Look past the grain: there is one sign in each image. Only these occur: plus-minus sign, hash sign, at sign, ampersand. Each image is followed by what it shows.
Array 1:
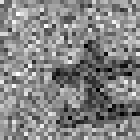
plus-minus sign
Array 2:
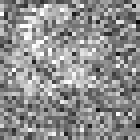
ampersand
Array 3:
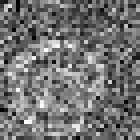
at sign
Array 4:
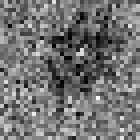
hash sign
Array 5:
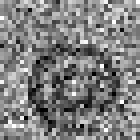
at sign
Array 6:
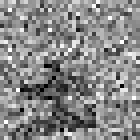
plus-minus sign
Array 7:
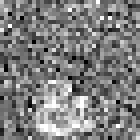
ampersand
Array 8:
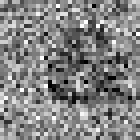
ampersand
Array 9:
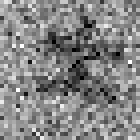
plus-minus sign
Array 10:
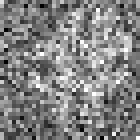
hash sign
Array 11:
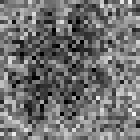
hash sign
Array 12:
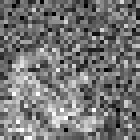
ampersand
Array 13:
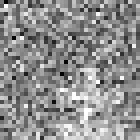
plus-minus sign
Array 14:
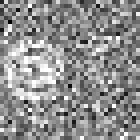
at sign
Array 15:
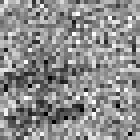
plus-minus sign
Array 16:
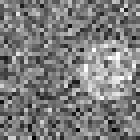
at sign
